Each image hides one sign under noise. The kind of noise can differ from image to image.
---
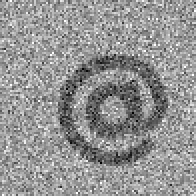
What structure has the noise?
independent entries
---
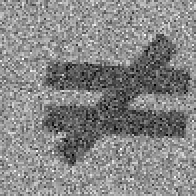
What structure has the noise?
independent entries
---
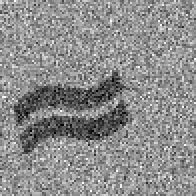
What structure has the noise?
independent entries
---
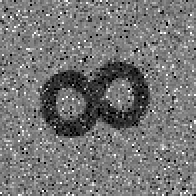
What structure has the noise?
heavy tails
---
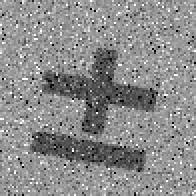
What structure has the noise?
heavy tails
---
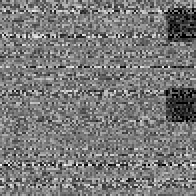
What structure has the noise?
rows of uneven size
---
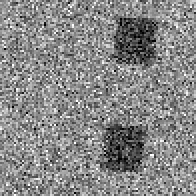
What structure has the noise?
independent entries
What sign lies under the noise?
colon
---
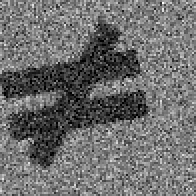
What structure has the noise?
independent entries
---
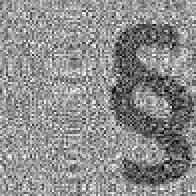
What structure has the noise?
low rank plus noise
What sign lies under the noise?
section sign
